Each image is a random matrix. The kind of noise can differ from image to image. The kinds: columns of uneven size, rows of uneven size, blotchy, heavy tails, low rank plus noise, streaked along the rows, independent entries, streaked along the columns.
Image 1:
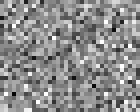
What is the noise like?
independent entries
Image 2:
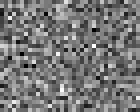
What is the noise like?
independent entries
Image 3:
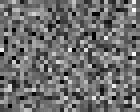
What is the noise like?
independent entries
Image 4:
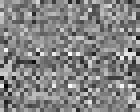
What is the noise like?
low rank plus noise
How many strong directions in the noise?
three or four
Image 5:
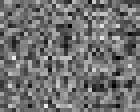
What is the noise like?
low rank plus noise
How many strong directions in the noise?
three or four
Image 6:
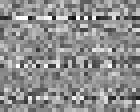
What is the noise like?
rows of uneven size
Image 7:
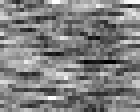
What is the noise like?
streaked along the rows
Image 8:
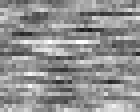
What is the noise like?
streaked along the rows
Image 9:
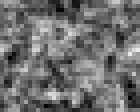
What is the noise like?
blotchy
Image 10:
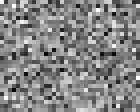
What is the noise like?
independent entries
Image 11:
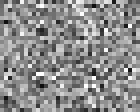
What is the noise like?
low rank plus noise
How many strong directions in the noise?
three or four
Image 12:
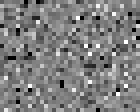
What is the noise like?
heavy tails
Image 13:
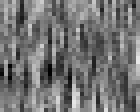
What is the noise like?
streaked along the columns
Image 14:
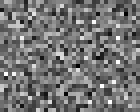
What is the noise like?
independent entries
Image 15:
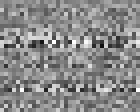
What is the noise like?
rows of uneven size
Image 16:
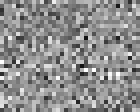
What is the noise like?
low rank plus noise
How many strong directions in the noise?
five to eight
